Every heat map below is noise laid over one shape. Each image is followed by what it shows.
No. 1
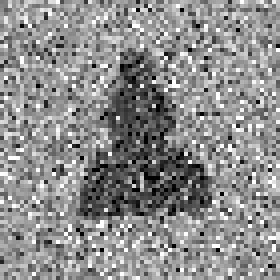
chess pawn
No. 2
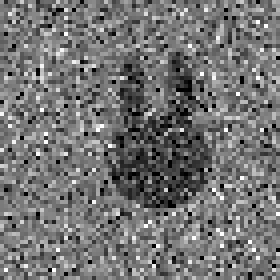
rabbit's head
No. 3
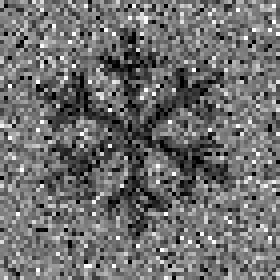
snowflake
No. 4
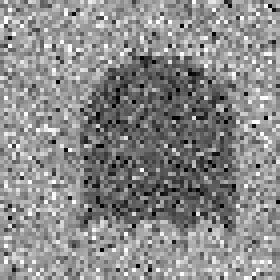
ghost
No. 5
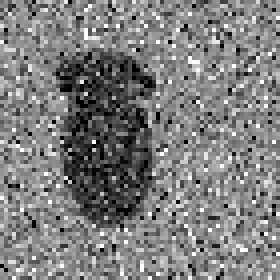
footprint
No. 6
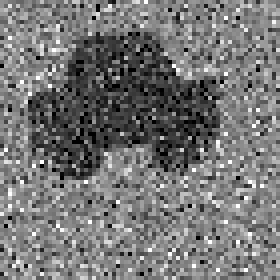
car
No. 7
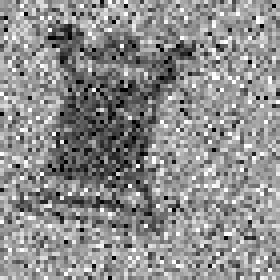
chess rook
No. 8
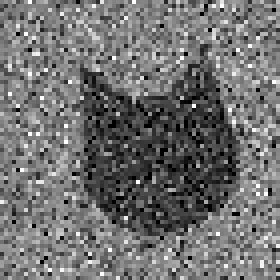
cat's head
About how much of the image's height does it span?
two thirds
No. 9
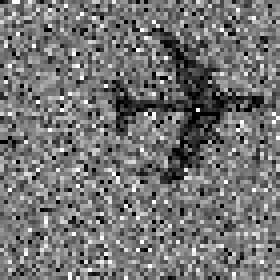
airplane
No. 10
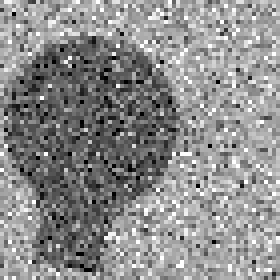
light bulb
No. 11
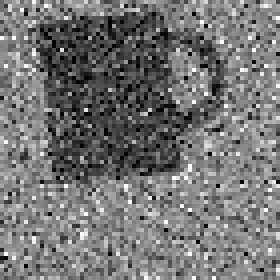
cup
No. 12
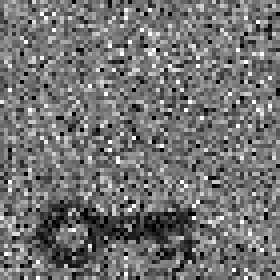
key
